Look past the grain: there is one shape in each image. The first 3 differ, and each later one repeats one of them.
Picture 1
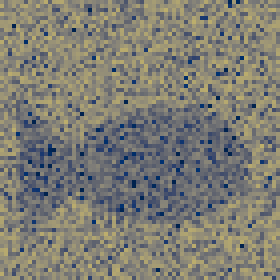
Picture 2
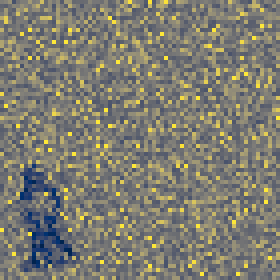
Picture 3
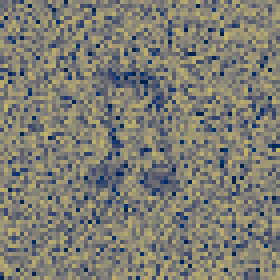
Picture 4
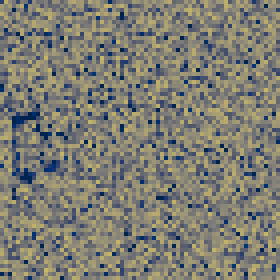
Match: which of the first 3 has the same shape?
3
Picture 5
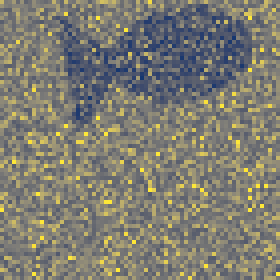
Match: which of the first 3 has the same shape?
1
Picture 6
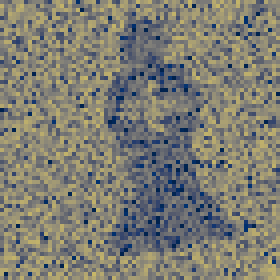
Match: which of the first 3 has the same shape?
2
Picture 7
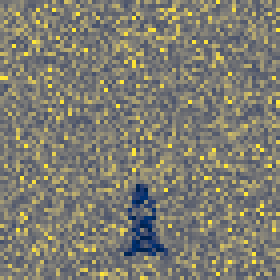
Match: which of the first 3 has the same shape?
2
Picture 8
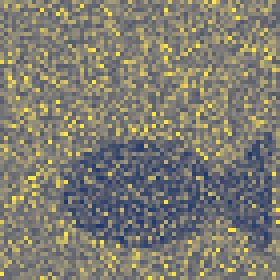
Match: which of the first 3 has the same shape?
1
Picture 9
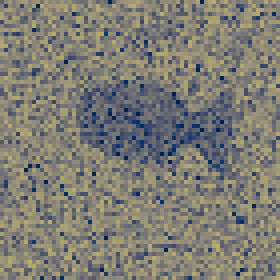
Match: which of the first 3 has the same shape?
1
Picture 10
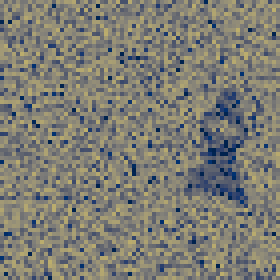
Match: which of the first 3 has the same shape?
2
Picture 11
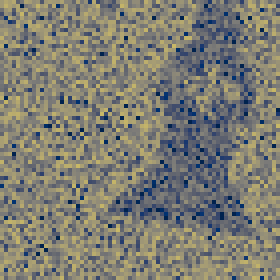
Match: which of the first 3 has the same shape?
2
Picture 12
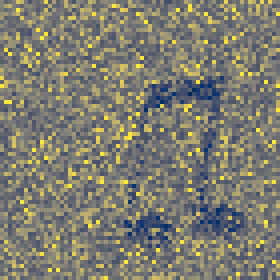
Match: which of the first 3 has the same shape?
3
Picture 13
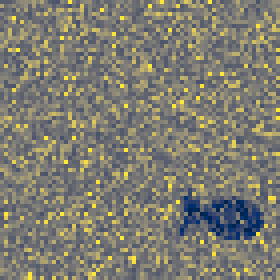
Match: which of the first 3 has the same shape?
1
